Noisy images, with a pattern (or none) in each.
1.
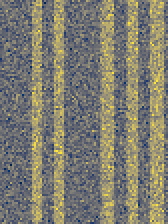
bands of columns
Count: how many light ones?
5
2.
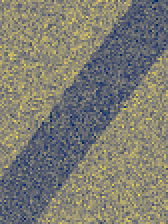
a diagonal band
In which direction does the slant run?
bottom left to top right
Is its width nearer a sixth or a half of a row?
a half
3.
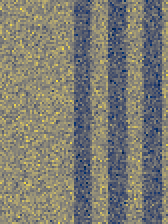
bands of columns
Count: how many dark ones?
3
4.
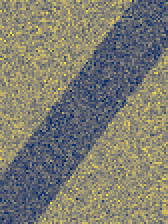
a diagonal band
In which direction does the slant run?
bottom left to top right
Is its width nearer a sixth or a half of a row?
a half
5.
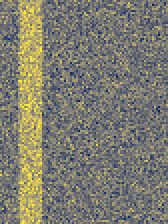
one band of columns
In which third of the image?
left
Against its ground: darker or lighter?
lighter
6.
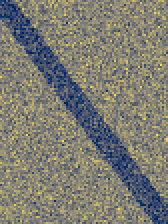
a diagonal band
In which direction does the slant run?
top left to bottom right
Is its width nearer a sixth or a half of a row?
a sixth
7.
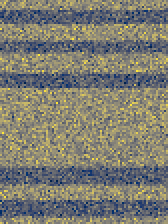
bands of rows
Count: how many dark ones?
5
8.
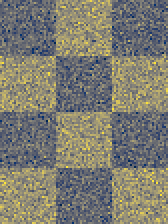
a checkerboard
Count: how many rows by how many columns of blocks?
4 by 3
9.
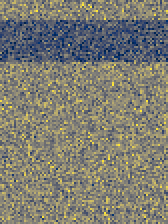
one band of rows
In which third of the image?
top
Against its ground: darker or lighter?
darker
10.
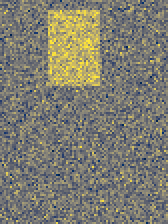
one block
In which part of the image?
top middle
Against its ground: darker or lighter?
lighter
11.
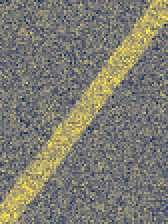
a diagonal band
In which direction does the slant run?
bottom left to top right
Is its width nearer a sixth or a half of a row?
a sixth
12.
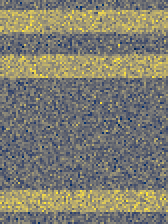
bands of rows
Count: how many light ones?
3
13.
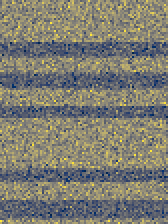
bands of rows
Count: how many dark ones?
5
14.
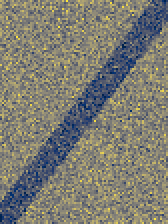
a diagonal band
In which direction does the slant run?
bottom left to top right
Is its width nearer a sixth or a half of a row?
a sixth
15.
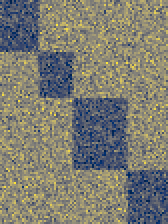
blocks along the diagonal
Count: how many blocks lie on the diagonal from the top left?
4
